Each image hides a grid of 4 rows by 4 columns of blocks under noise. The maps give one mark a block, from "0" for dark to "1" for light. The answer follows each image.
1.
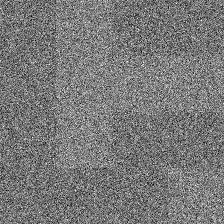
0100
0111
0100
0001
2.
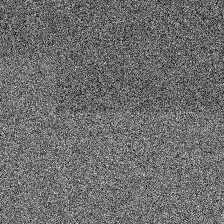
0000
1000
1111
1111
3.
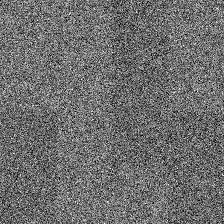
1101
1101
0100
0110
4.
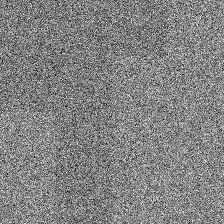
0001
0011
1011
1011
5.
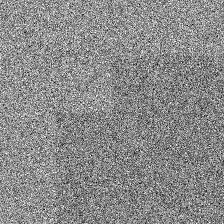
1111
1100
1000
1000
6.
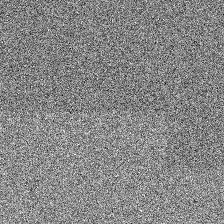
0000
0000
1110
1111
